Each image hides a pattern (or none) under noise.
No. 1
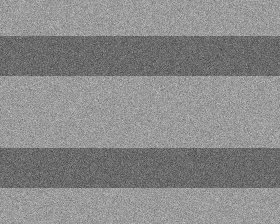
horizontal stripes
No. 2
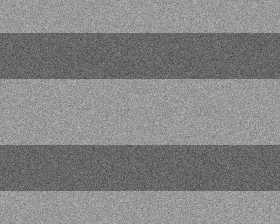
horizontal stripes
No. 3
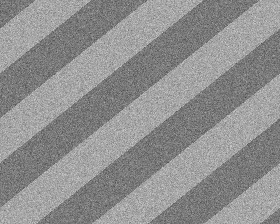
diagonal stripes
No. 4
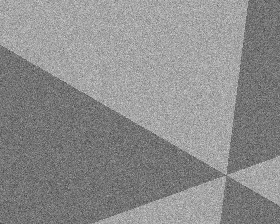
spokes from one point
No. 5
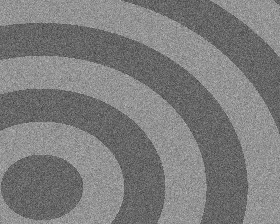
rings round one point
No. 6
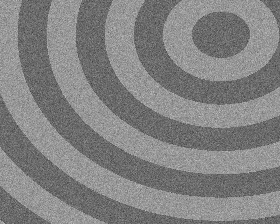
rings round one point
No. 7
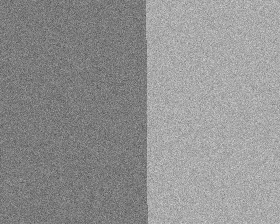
a sharp edge
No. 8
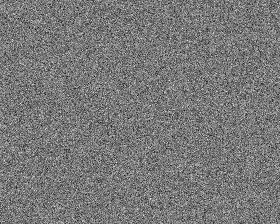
only noise
